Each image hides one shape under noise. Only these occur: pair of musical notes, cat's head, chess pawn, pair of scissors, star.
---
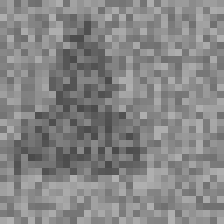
dark chess pawn
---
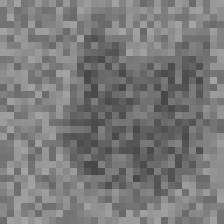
dark cat's head
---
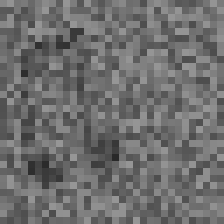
dark pair of musical notes
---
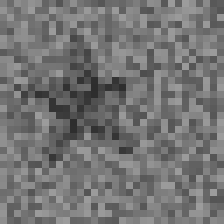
dark star
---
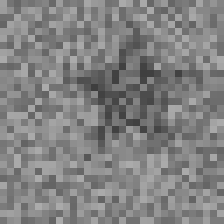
dark star
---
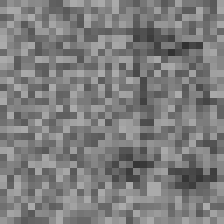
dark pair of musical notes
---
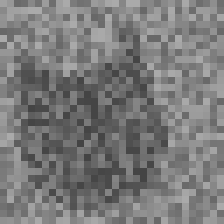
dark cat's head
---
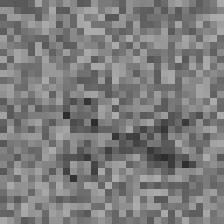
dark pair of scissors
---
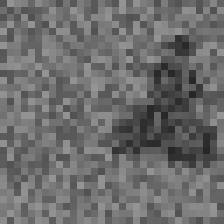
dark chess pawn
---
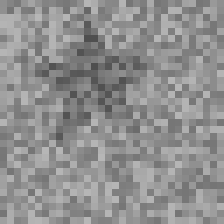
dark star
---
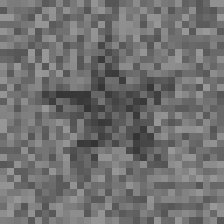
dark star
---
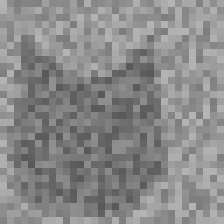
dark cat's head
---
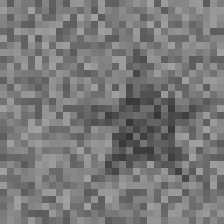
dark star
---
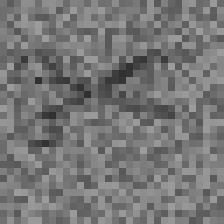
dark pair of scissors
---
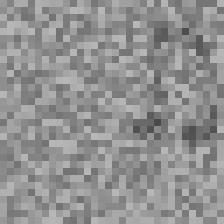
dark pair of musical notes
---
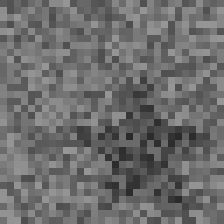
dark star
